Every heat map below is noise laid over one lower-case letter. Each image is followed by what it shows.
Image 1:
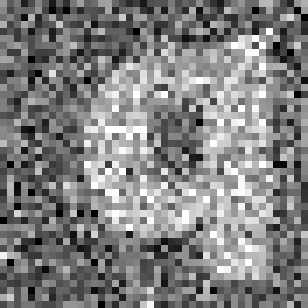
light q
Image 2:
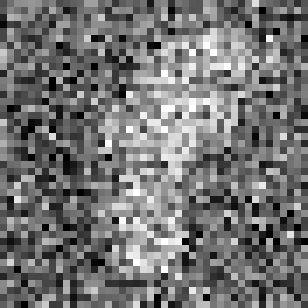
light f
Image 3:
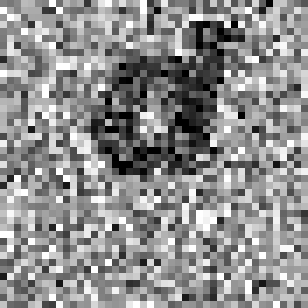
dark d
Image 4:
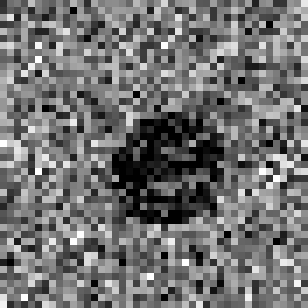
dark e, centre
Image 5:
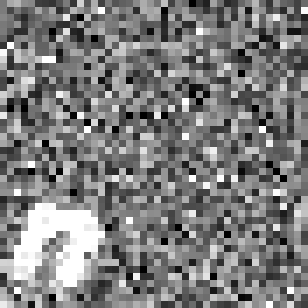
light n, bottom left
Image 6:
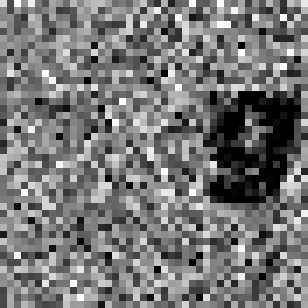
dark g, middle right
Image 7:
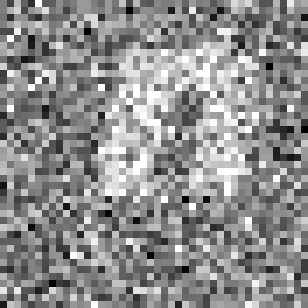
light n
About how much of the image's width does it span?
half
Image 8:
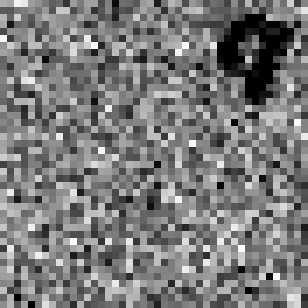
dark q, top right
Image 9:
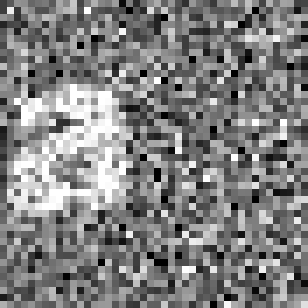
light a, middle left
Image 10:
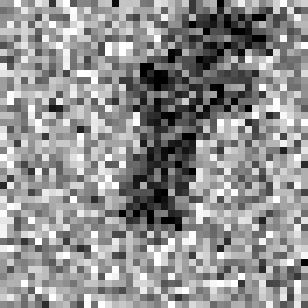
dark f
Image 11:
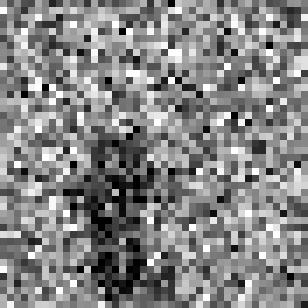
dark t
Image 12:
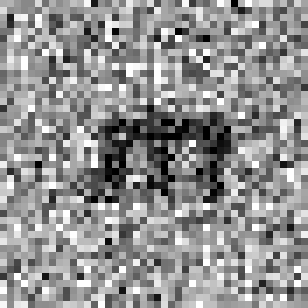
dark m
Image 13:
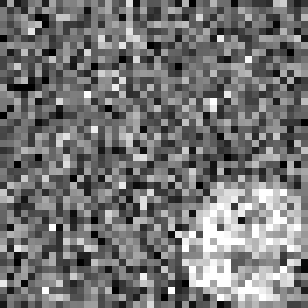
light e, bottom right
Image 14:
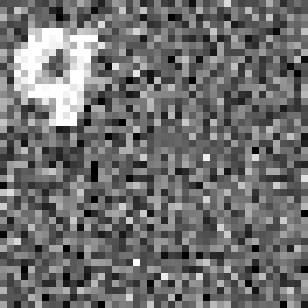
light q, top left
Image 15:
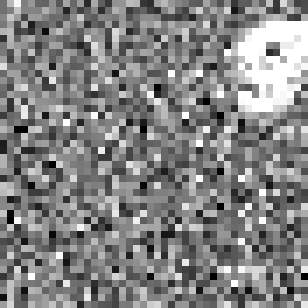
light g, top right
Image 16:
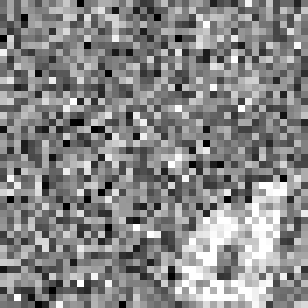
light d, bottom right
